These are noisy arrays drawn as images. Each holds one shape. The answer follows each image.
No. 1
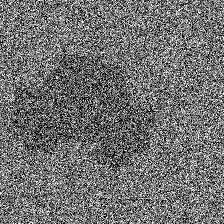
car
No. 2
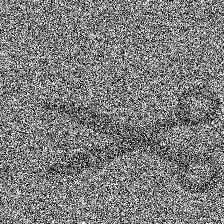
pair of scissors
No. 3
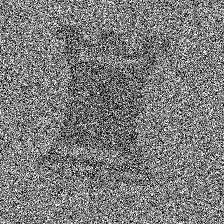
chess rook
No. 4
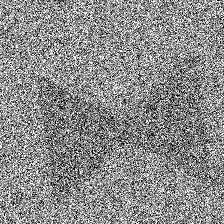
bow tie
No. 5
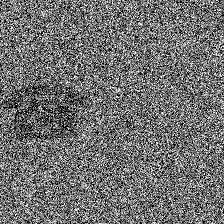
telephone
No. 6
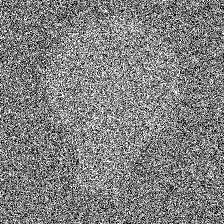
light bulb
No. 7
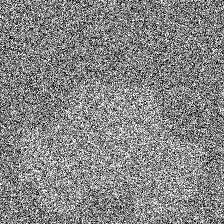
car
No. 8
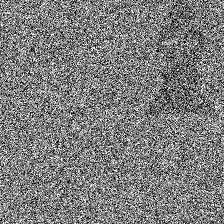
chess bishop
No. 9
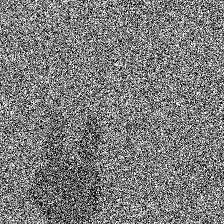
rabbit's head
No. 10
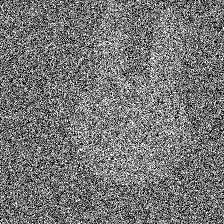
rabbit's head
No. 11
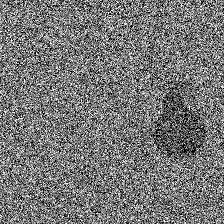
pear
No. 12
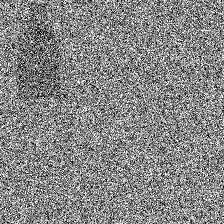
bottle
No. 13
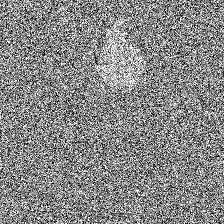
pear
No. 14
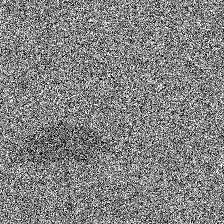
umbrella
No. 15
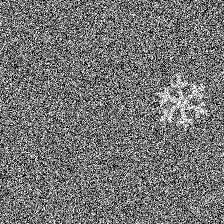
snowflake
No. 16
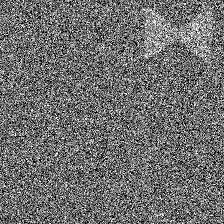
bow tie
